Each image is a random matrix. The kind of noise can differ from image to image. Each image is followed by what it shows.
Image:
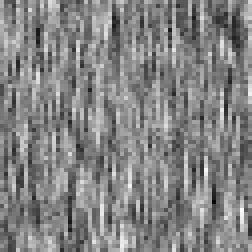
streaked along the columns
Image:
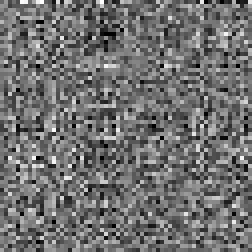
low rank plus noise
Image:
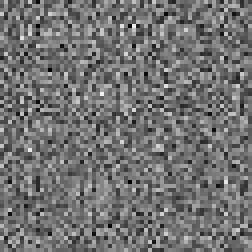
low rank plus noise
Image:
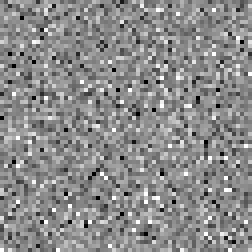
heavy tails
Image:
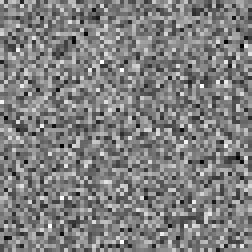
independent entries
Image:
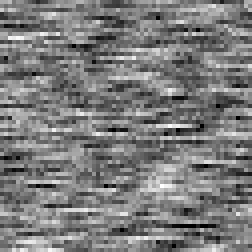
streaked along the rows
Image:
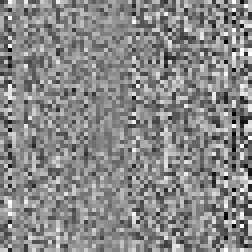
columns of uneven size
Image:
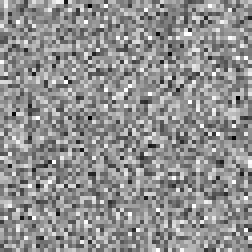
independent entries
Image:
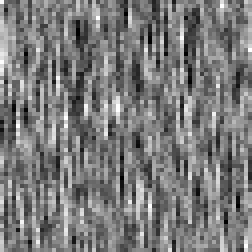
streaked along the columns
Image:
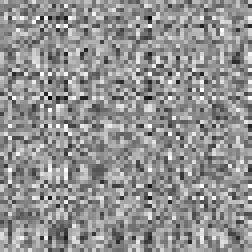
low rank plus noise
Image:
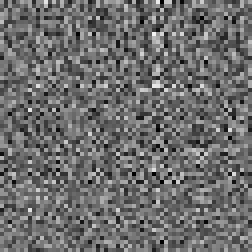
low rank plus noise
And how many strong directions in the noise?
three or four
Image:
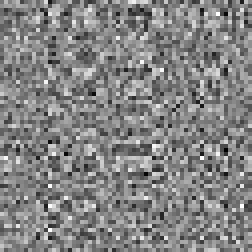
low rank plus noise
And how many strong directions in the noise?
one
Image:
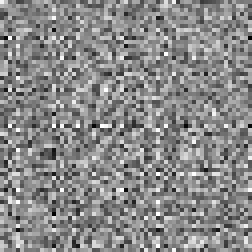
low rank plus noise
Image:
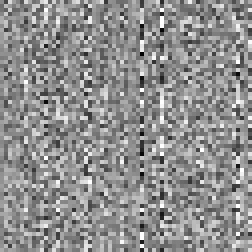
columns of uneven size
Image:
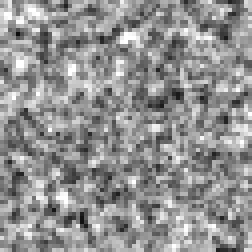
blotchy
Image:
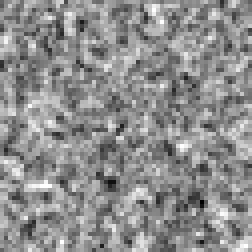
blotchy
